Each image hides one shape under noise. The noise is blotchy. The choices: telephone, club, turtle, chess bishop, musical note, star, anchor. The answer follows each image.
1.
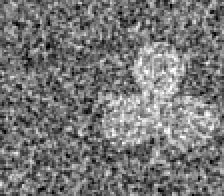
club
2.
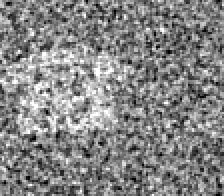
telephone
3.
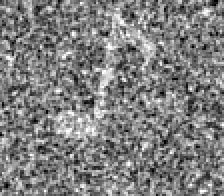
musical note
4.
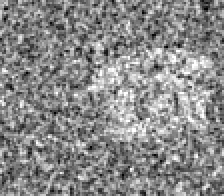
telephone
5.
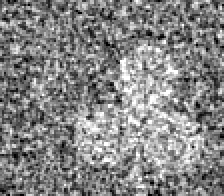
club
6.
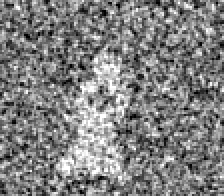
chess bishop
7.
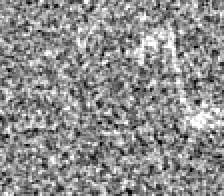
musical note
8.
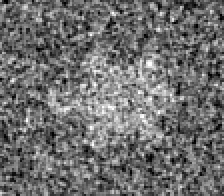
turtle
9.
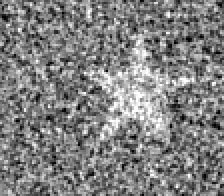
star
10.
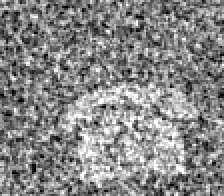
telephone
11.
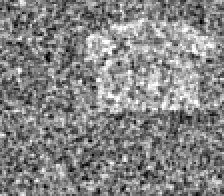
telephone
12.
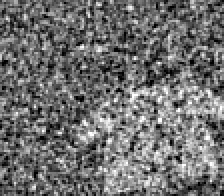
telephone
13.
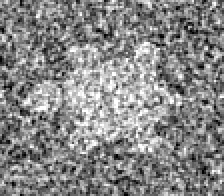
turtle
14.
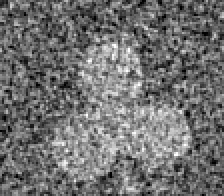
club
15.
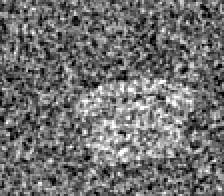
telephone
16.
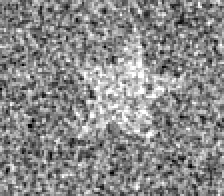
star
